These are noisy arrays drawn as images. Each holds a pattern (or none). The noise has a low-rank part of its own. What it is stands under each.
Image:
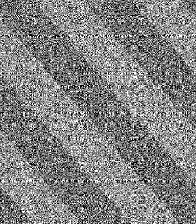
diagonal stripes
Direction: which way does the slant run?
top left to bottom right
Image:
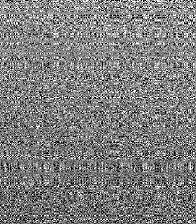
a smooth slope
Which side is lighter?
top
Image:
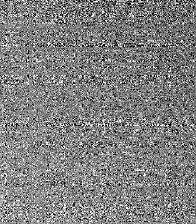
a smooth slope
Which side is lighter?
bottom left
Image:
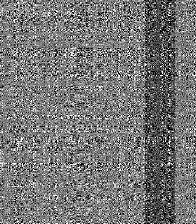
one vertical stripe
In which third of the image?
right
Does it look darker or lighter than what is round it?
darker
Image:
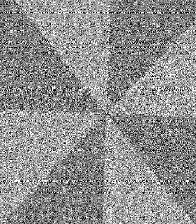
spokes from one point
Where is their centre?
centre
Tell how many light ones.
4
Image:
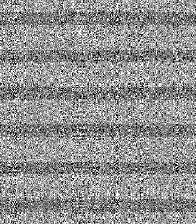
horizontal stripes
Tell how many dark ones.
6
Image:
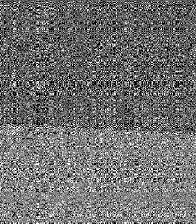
a sharp edge
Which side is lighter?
bottom
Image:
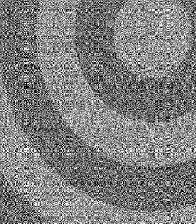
rings round one point
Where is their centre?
top right
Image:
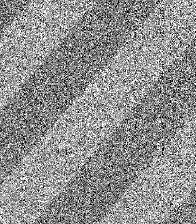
diagonal stripes
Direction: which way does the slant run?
bottom left to top right
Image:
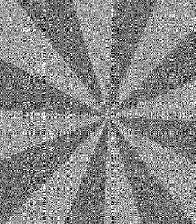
spokes from one point
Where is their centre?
centre
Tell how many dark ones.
8
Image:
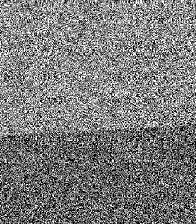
a sharp edge
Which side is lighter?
top
